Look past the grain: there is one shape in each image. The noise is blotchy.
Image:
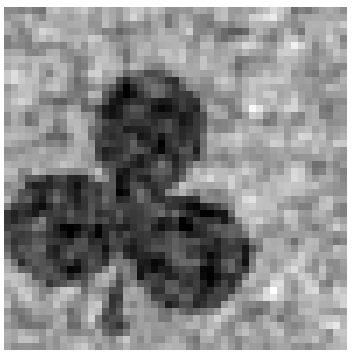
club
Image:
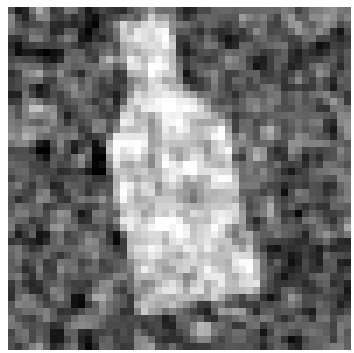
bottle
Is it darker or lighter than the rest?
lighter
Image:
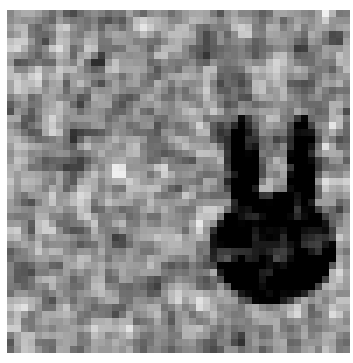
rabbit's head
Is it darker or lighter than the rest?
darker
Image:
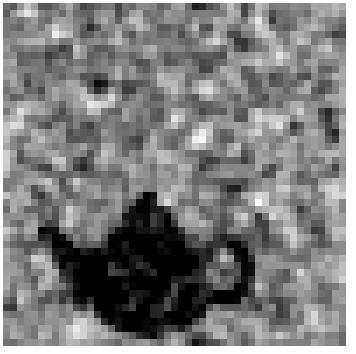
teapot
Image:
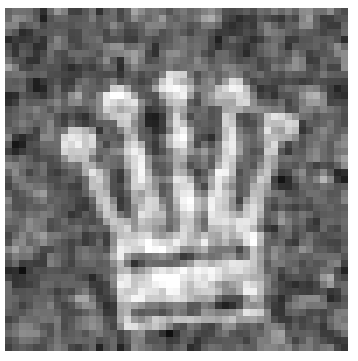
chess queen
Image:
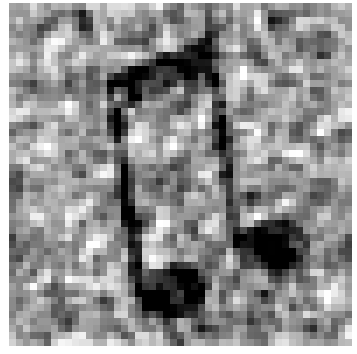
pair of musical notes
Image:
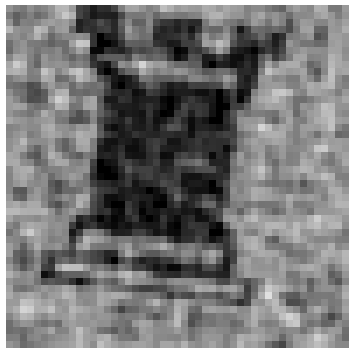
chess rook
